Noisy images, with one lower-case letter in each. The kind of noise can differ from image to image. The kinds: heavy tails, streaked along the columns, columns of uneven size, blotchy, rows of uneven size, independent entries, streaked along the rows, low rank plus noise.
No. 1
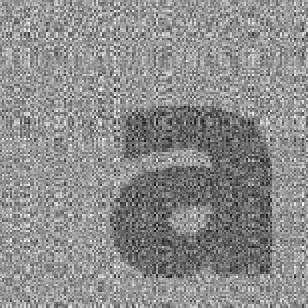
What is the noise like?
low rank plus noise
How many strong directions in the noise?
two
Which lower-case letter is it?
a
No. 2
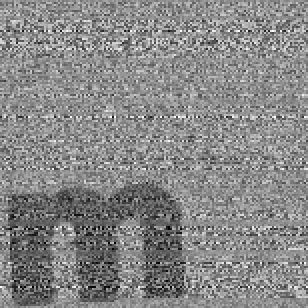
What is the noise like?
rows of uneven size
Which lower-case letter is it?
m
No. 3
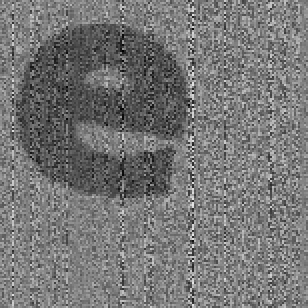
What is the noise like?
columns of uneven size
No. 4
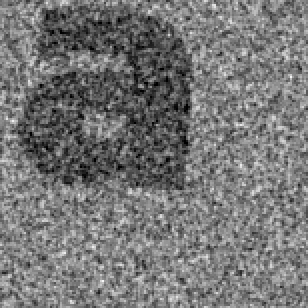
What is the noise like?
blotchy
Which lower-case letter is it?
a
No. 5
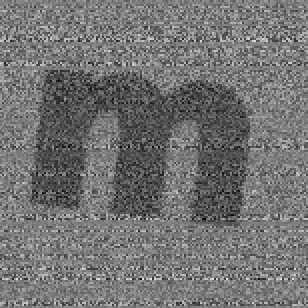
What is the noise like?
rows of uneven size
